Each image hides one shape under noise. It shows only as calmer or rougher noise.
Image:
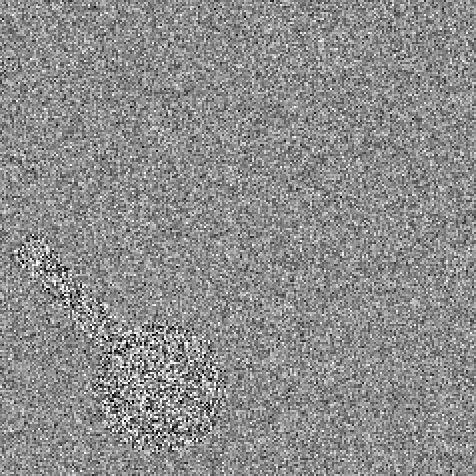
lollipop
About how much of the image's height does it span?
half
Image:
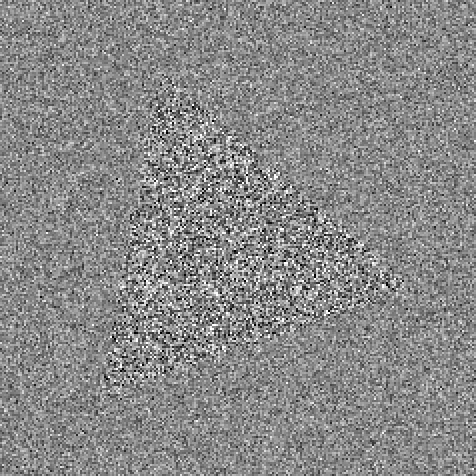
triangle
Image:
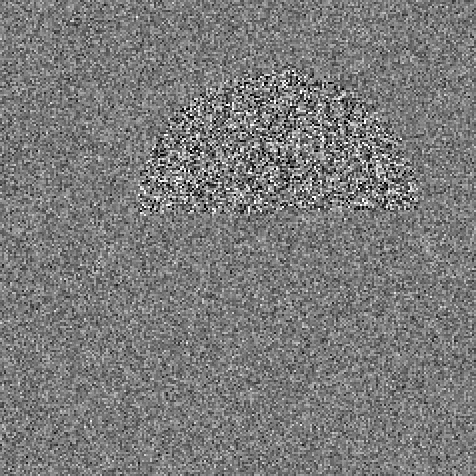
half disc
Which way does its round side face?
up
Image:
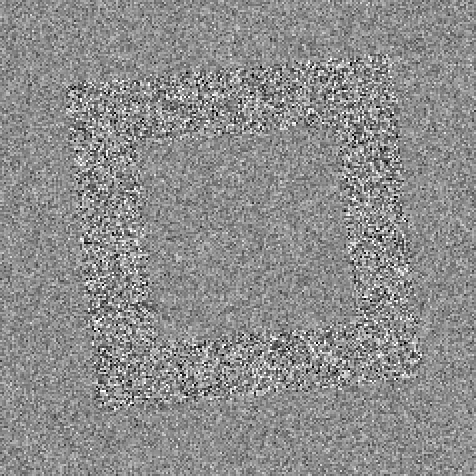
square frame
